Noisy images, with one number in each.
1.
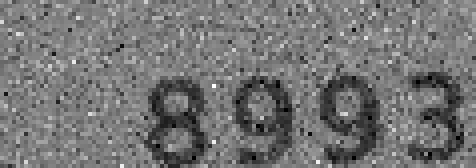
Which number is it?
8993
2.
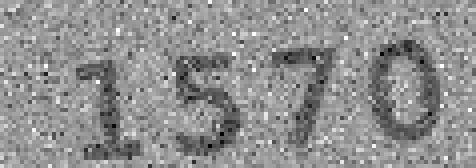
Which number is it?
1570
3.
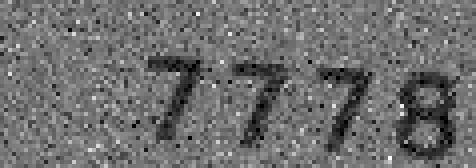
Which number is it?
7778
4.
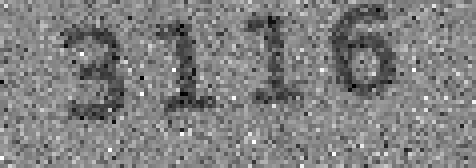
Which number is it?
3116
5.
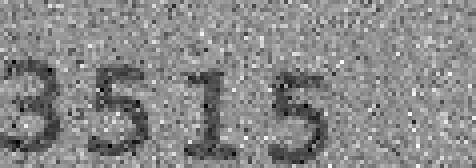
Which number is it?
3515
